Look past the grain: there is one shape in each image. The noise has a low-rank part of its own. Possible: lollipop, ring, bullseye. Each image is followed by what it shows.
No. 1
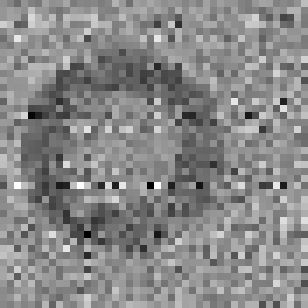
dark ring
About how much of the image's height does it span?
two thirds
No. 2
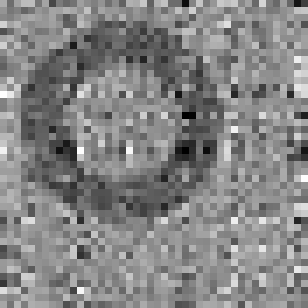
dark ring
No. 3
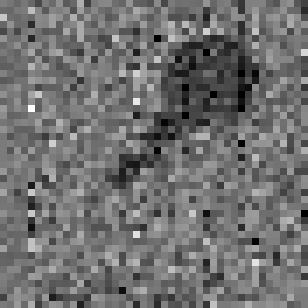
dark lollipop
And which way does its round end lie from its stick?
up and right
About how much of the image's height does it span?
half
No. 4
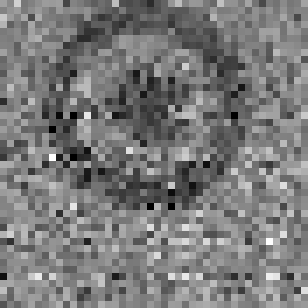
dark bullseye
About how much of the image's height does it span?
two thirds
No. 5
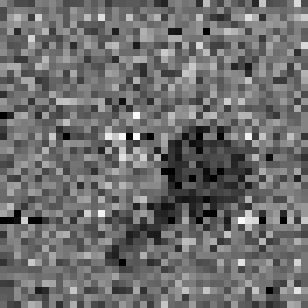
dark lollipop
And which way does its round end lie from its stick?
up and right
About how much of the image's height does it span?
half
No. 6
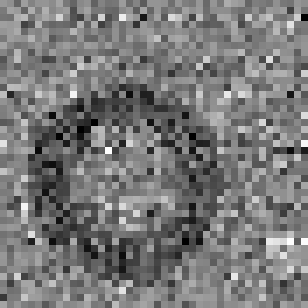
dark ring
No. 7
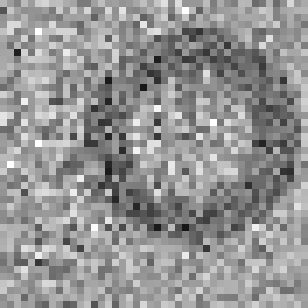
dark ring
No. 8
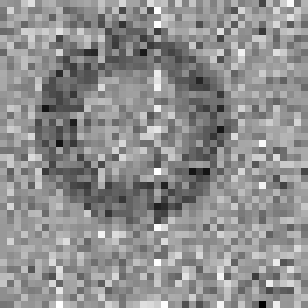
dark ring
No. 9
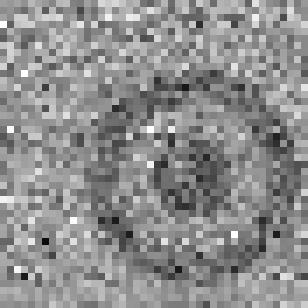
dark bullseye
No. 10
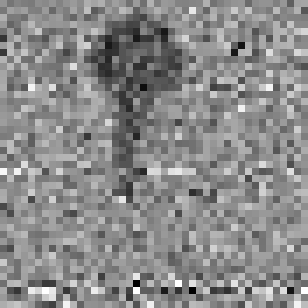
dark lollipop
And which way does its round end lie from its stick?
up
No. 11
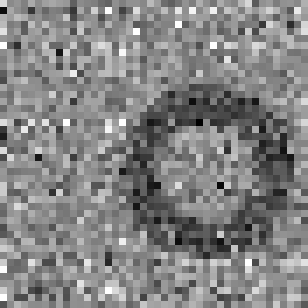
dark ring
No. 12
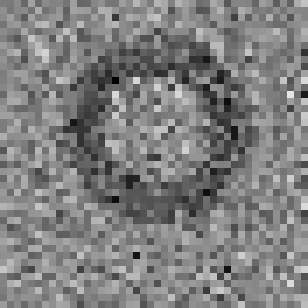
dark ring
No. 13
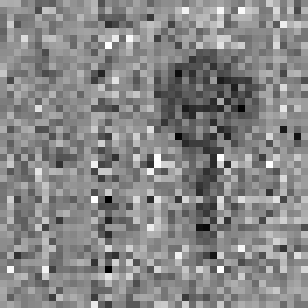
dark lollipop
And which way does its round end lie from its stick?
up
